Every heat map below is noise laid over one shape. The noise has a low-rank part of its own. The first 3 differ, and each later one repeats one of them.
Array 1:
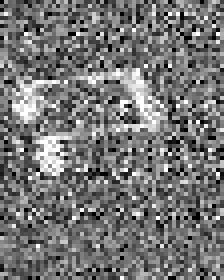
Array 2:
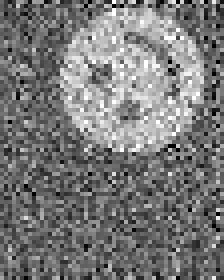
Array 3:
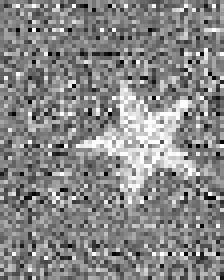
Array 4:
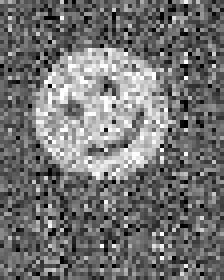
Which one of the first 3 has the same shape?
2
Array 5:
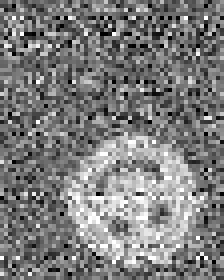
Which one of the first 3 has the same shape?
2
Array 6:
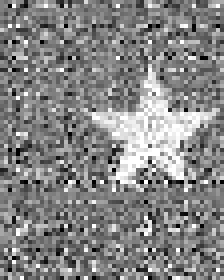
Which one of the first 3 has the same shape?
3
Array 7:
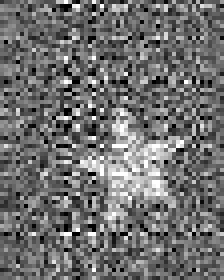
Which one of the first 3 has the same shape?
3
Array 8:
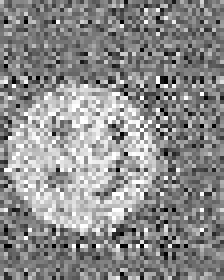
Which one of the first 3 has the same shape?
2
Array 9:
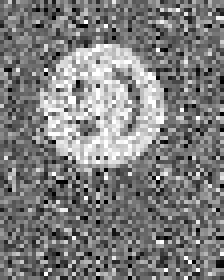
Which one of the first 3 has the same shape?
2
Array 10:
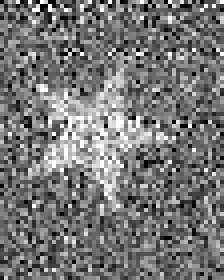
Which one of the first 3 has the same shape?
3
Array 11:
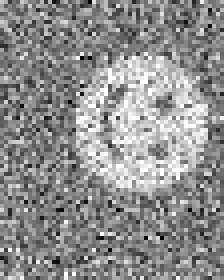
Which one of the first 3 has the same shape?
2
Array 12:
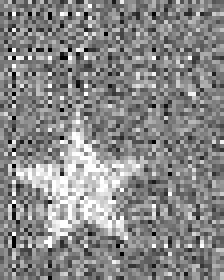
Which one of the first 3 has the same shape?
3
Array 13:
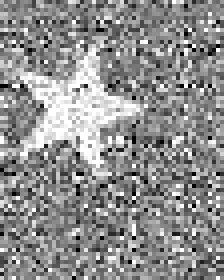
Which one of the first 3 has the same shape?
3
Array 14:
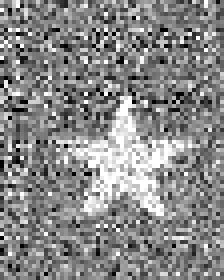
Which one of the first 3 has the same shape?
3
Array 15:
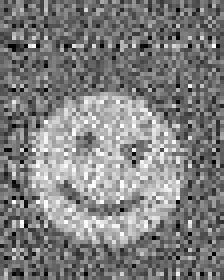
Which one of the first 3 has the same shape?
2
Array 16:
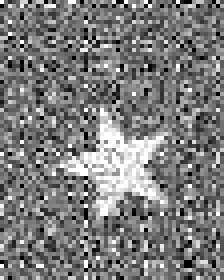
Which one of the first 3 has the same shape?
3
